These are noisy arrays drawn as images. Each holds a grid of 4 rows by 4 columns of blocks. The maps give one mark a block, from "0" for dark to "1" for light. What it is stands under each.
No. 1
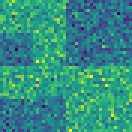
1100
0100
1111
0011
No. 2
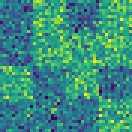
0101
0111
1010
0001
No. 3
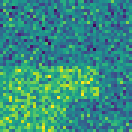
0000
0000
1110
1100
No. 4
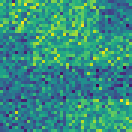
1110
0111
0000
0011
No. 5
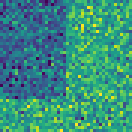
0011
0011
0011
1111
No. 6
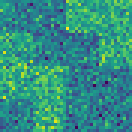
0011
1001
1100
0100
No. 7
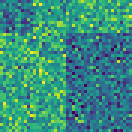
0111
1100
1100
1100
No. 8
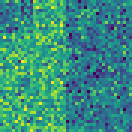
0100
1100
1100
1100
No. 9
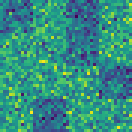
0101
1101
1110
1011
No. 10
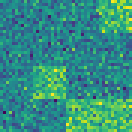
0001
0000
0100
0011
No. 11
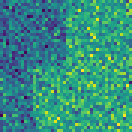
0011
0011
0111
0111
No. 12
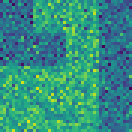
0110
0010
1110
1110
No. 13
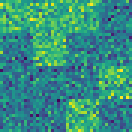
1110
0100
0001
0010
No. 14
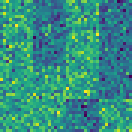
1010
1010
1110
1101
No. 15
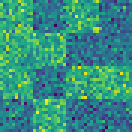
1010
1100
1011
0100
